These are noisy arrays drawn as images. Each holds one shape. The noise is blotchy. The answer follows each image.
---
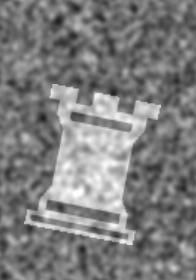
chess rook
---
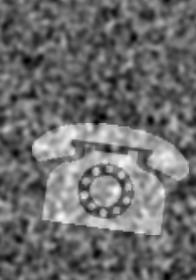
telephone
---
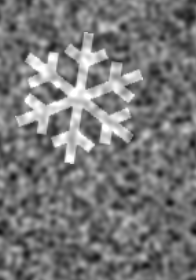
snowflake
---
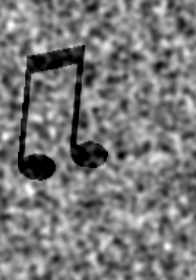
pair of musical notes
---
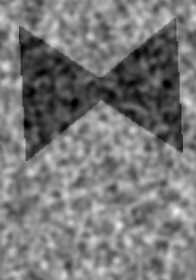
bow tie
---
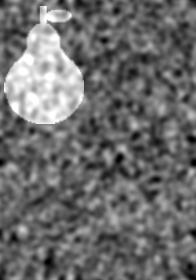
pear
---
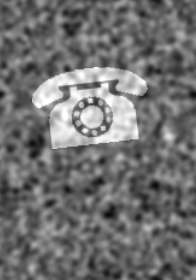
telephone
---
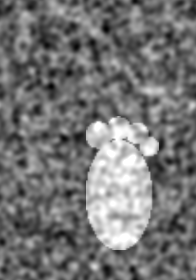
footprint
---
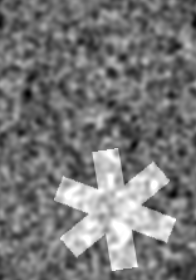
asterisk
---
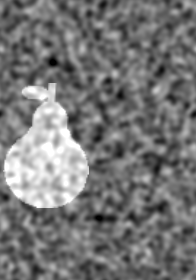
pear
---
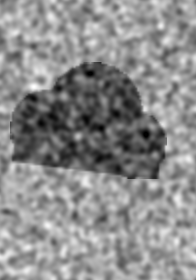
cloud
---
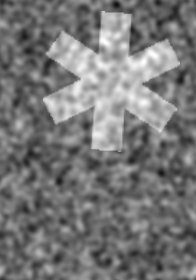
asterisk
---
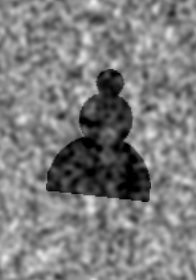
chess pawn
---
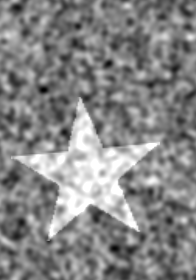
star
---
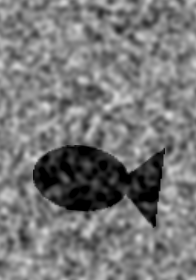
fish
